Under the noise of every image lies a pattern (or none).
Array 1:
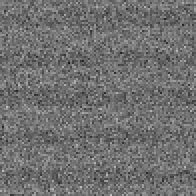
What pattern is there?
horizontal stripes
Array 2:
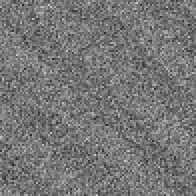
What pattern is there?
diagonal stripes
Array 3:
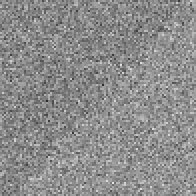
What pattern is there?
a sharp edge
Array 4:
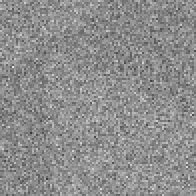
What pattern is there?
spokes from one point
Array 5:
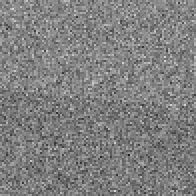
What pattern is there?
a sharp edge
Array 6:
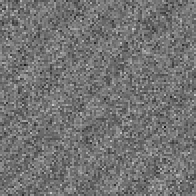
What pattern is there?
diagonal stripes
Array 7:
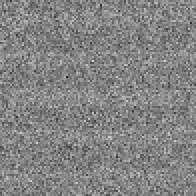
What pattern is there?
horizontal stripes
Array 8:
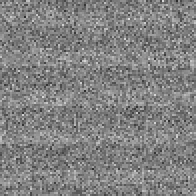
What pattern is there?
horizontal stripes
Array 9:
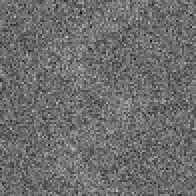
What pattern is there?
a wavy band
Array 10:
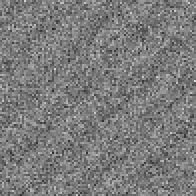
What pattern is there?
diagonal stripes
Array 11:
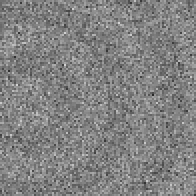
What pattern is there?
rings round one point
